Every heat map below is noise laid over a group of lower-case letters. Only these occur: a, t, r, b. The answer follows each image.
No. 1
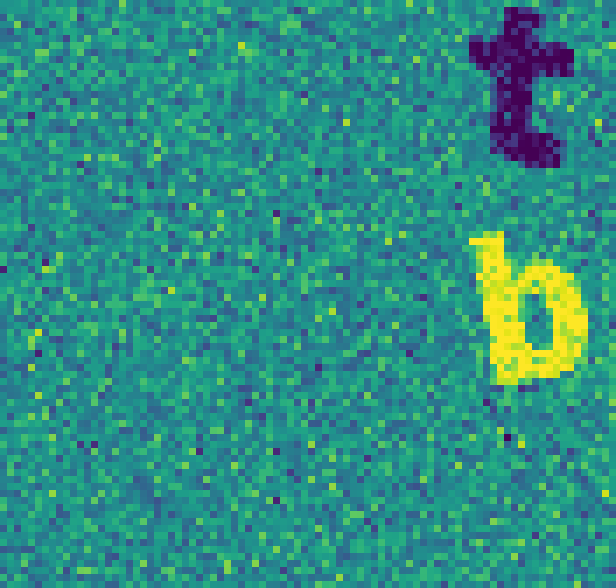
top right: dark t; middle right: light b
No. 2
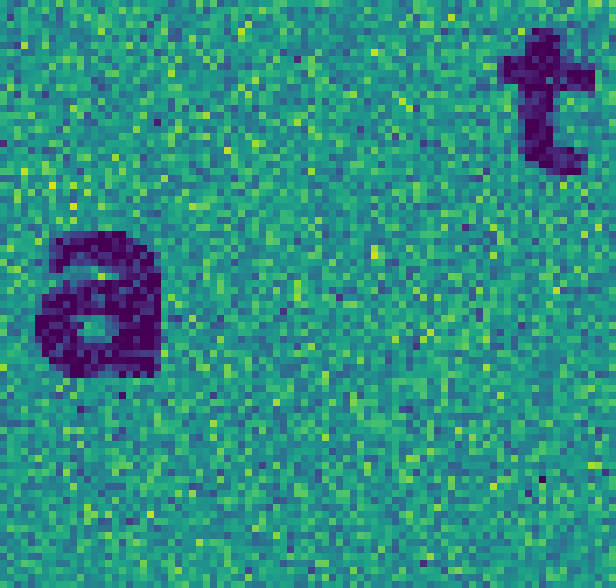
top right: dark t; middle left: dark a
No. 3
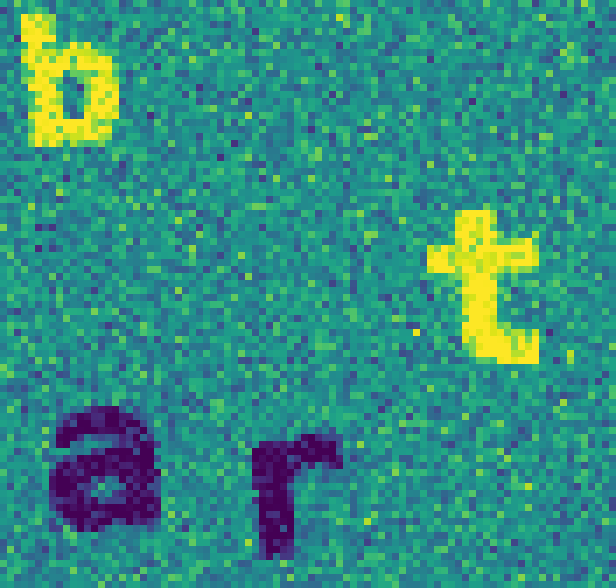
top left: light b; middle right: light t; bottom left: dark a; bottom middle: dark r
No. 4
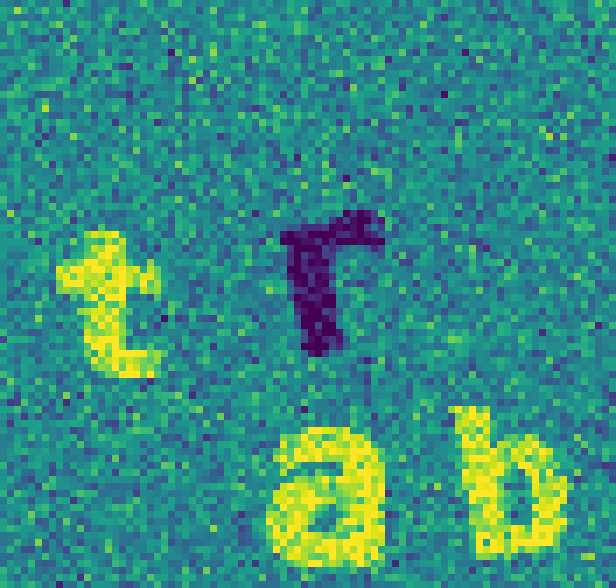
middle left: light t; centre: dark r; bottom middle: light a; bottom right: light b
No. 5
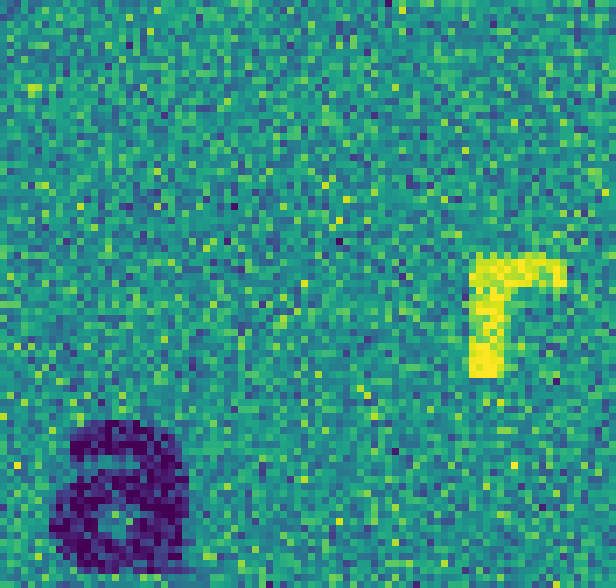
middle right: light r; bottom left: dark a
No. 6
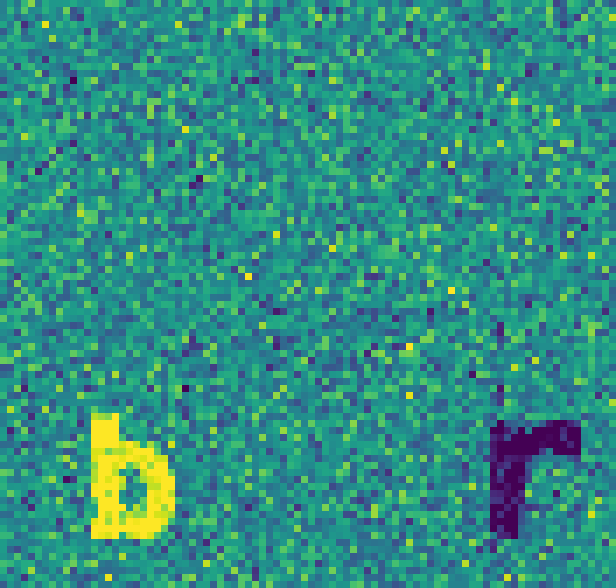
bottom left: light b; bottom right: dark r
